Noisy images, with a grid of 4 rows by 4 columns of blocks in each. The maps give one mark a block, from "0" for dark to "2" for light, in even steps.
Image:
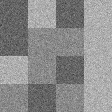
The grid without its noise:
0202
0112
2102
1012
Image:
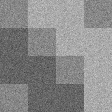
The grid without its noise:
1221
0122
0012
1002
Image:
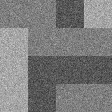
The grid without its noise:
1102
2111
2000
2011
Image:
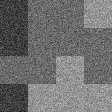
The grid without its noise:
0112
0111
1121
0222
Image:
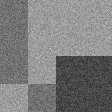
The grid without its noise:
1222
1222
1200
2100
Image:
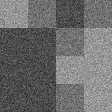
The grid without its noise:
2101
0012
0022
0012
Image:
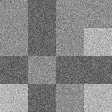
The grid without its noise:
1011
1012
0100
2012
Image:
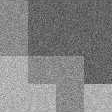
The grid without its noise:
1000
1000
2110
2212
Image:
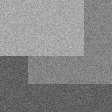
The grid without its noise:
2221
2221
0111
0000
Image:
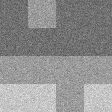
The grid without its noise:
0100
0000
1111
2212
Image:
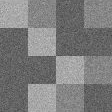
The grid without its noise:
2101
0200
0021
0210
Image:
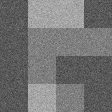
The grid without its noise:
0220
0111
0100
0210
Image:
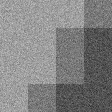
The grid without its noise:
2221
2210
2210
2100
